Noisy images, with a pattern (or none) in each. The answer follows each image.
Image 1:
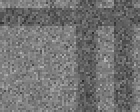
bands of rows crossing bands of columns
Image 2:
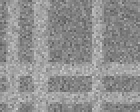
bands of rows crossing bands of columns
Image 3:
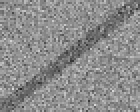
a diagonal band
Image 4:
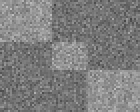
blocks along the diagonal
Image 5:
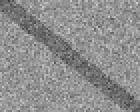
a diagonal band
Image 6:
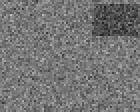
one block
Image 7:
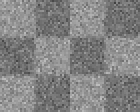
a checkerboard
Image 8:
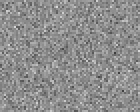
only noise
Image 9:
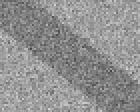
a diagonal band
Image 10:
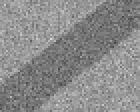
a diagonal band
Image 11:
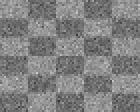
a checkerboard
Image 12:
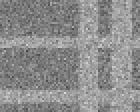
bands of rows crossing bands of columns
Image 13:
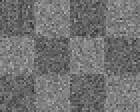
a checkerboard
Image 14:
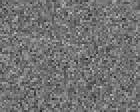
only noise
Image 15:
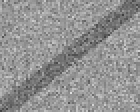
a diagonal band
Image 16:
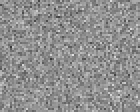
only noise
